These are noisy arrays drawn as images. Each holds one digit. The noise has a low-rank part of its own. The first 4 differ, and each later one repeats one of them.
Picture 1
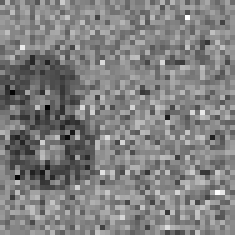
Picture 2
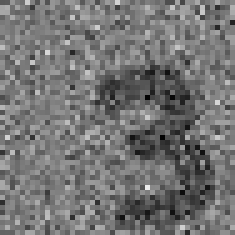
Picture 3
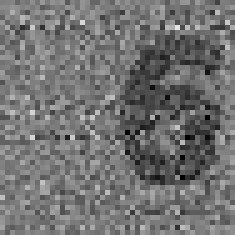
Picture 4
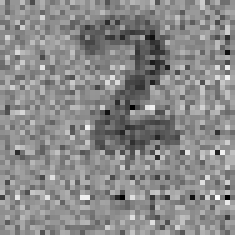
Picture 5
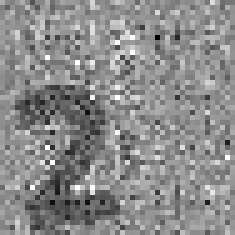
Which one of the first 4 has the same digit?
4
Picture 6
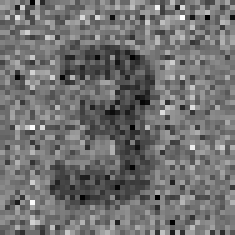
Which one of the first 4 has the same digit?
2
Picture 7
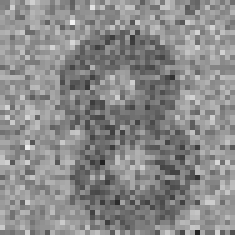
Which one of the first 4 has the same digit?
1
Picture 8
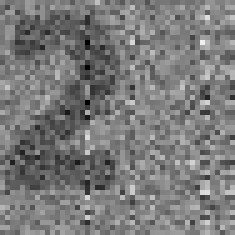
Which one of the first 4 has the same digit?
4
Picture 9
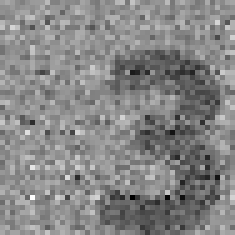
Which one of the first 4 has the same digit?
2
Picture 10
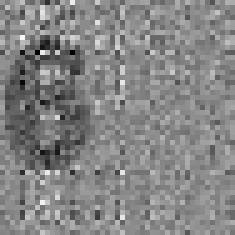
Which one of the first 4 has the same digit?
3
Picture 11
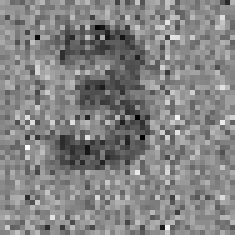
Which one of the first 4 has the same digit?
2
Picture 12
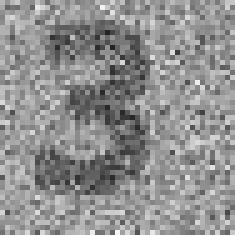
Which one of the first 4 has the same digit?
2
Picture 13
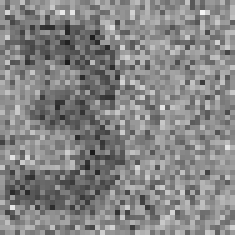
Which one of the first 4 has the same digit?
2
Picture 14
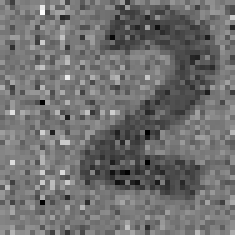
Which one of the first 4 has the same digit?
4
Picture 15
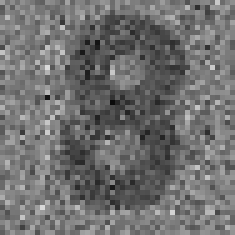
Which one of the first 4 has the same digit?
1
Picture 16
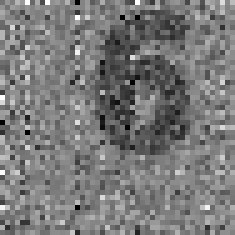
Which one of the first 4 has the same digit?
3
